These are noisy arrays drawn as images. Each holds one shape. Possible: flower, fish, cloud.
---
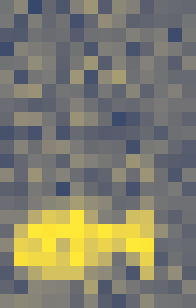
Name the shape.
fish
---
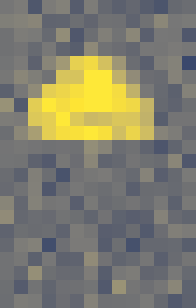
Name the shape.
cloud
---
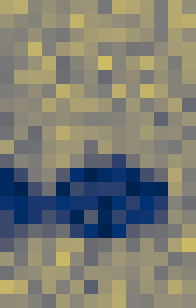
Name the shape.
fish
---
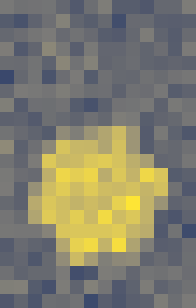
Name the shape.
flower
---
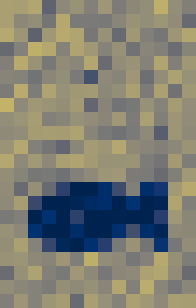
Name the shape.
fish
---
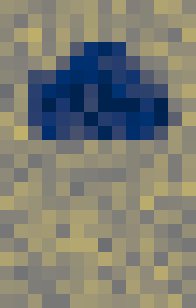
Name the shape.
cloud
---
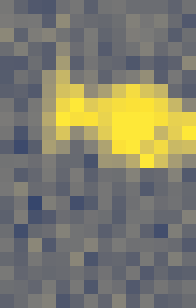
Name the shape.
fish
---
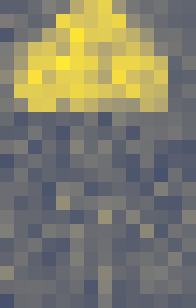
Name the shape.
cloud
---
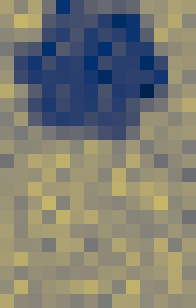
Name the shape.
flower
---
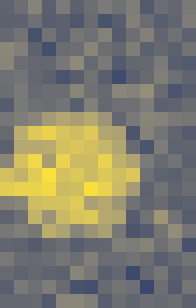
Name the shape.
flower
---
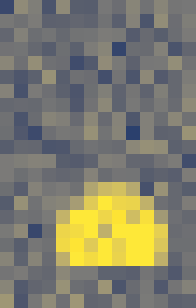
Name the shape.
cloud
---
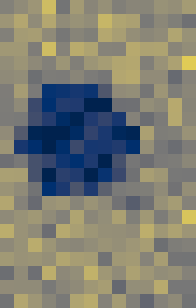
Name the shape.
flower
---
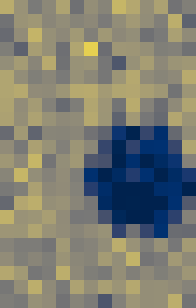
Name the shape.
flower
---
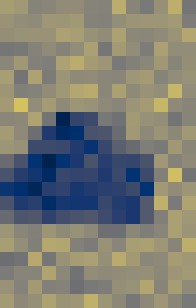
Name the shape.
cloud
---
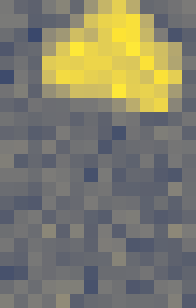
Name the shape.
cloud
